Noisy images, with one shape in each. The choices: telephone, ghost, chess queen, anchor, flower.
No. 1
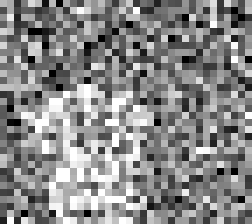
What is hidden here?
light chess queen
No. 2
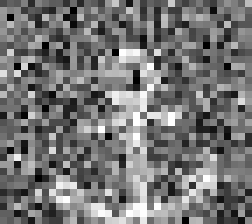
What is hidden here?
light anchor
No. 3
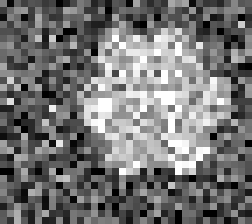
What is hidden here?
light flower
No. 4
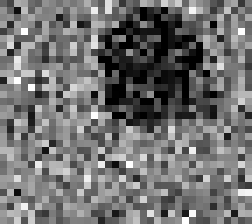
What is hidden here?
dark ghost
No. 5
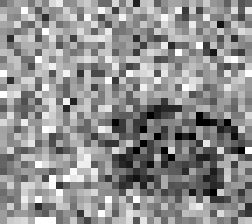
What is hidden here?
dark telephone
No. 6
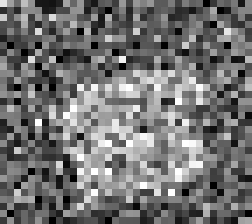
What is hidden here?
light telephone
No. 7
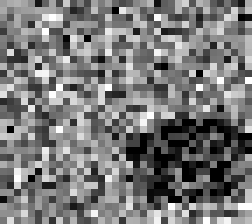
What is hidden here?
dark telephone
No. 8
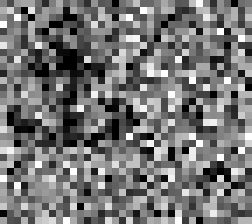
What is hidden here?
dark anchor
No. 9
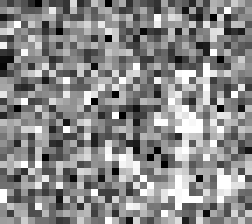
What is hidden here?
light anchor
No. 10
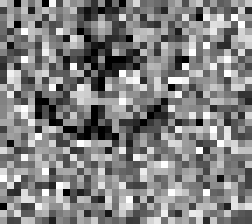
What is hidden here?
dark anchor
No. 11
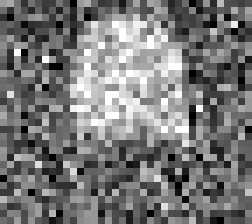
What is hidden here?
light ghost
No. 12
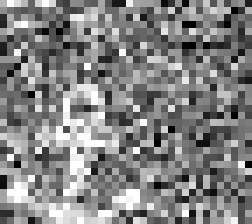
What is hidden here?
light anchor
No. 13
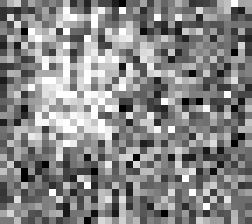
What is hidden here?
light chess queen
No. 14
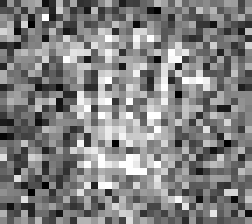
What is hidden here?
light chess queen
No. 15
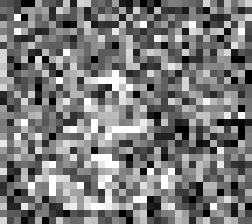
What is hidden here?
light anchor
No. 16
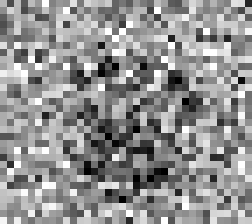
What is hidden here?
dark chess queen
